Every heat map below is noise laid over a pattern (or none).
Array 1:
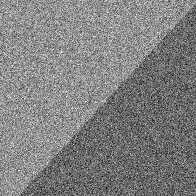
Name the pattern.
a sharp edge
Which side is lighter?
top left
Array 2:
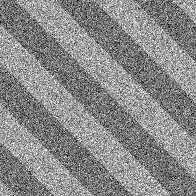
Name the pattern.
diagonal stripes
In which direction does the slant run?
top left to bottom right
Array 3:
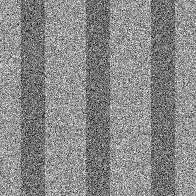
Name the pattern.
vertical stripes
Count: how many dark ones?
3
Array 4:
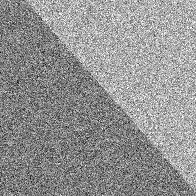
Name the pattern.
a sharp edge
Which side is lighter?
top right
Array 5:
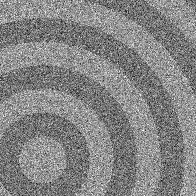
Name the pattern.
rings round one point
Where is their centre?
bottom left
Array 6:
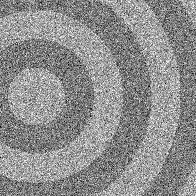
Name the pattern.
rings round one point
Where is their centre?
middle left
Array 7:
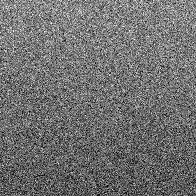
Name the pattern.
a smooth slope
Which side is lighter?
top
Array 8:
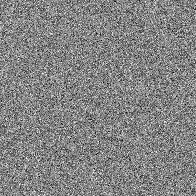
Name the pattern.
only noise
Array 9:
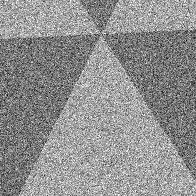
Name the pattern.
spokes from one point
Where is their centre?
top middle
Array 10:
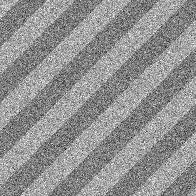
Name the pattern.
diagonal stripes
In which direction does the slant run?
bottom left to top right
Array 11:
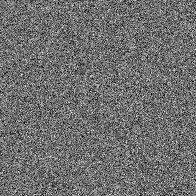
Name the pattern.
only noise
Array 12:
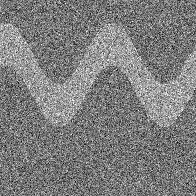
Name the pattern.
a wavy band
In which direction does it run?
left to right
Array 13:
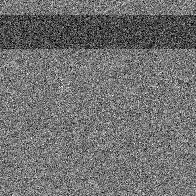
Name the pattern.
one horizontal stripe
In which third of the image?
top
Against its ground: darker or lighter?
darker
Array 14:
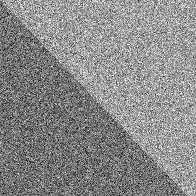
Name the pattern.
a sharp edge
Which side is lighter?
top right
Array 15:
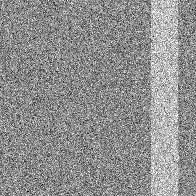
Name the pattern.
one vertical stripe
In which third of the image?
right
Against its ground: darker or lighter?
lighter
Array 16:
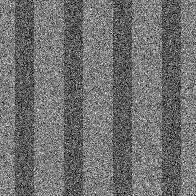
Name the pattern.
vertical stripes
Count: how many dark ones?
4
